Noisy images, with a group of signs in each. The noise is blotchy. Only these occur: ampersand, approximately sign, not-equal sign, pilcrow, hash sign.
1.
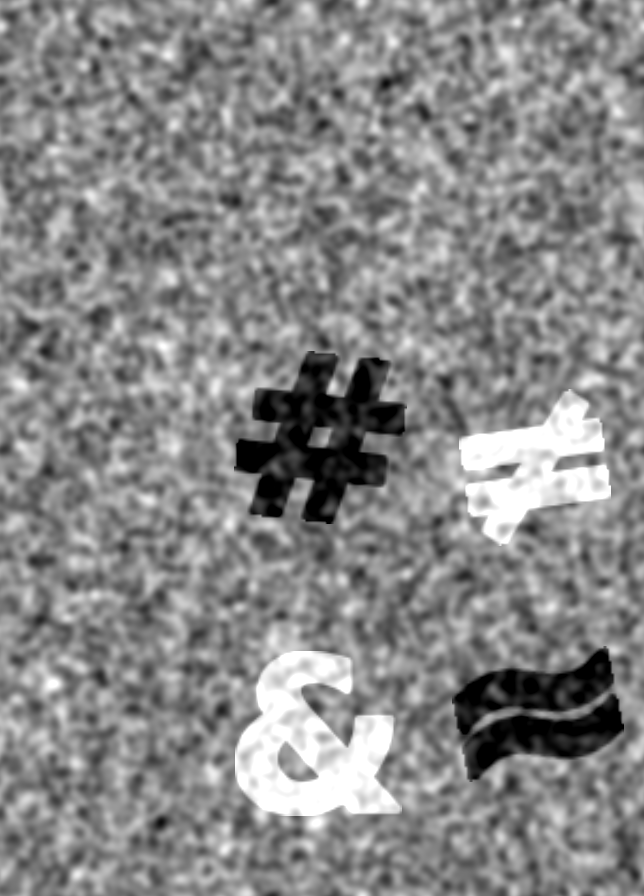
centre: dark hash sign; middle right: light not-equal sign; bottom middle: light ampersand; bottom right: dark approximately sign
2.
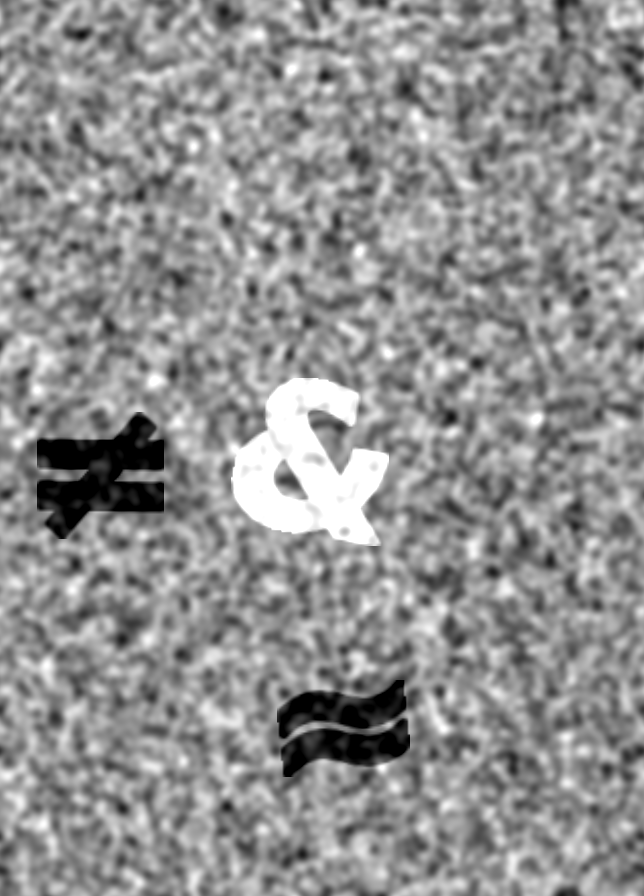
middle left: dark not-equal sign; centre: light ampersand; bottom middle: dark approximately sign
